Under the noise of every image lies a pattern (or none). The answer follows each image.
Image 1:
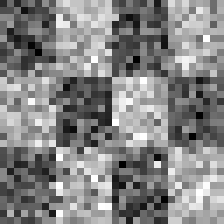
a checkerboard
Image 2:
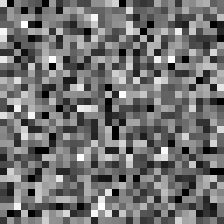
only noise
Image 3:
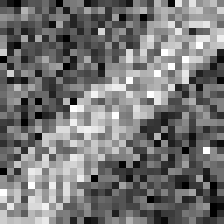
a diagonal band
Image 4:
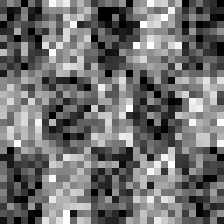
a checkerboard
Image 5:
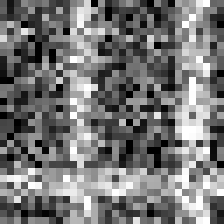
bands of rows crossing bands of columns
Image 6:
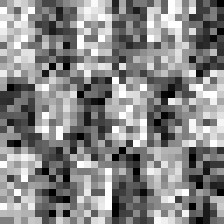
a checkerboard
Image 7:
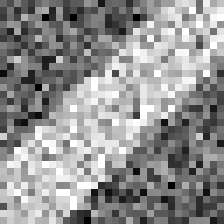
a diagonal band
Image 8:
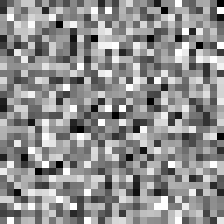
only noise
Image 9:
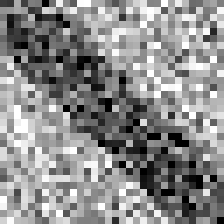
a diagonal band
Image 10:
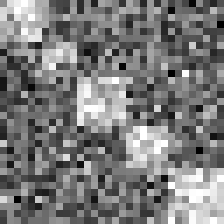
blocks along the diagonal
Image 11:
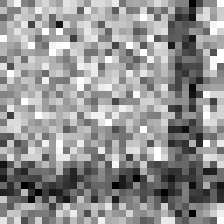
bands of rows crossing bands of columns
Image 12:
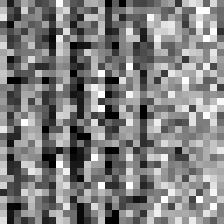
bands of columns
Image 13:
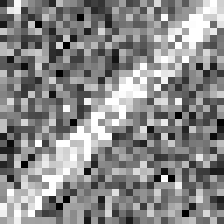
a diagonal band
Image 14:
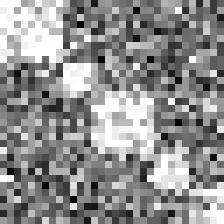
blocks along the diagonal
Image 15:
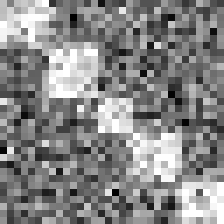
blocks along the diagonal
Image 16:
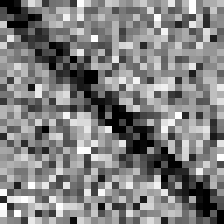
a diagonal band
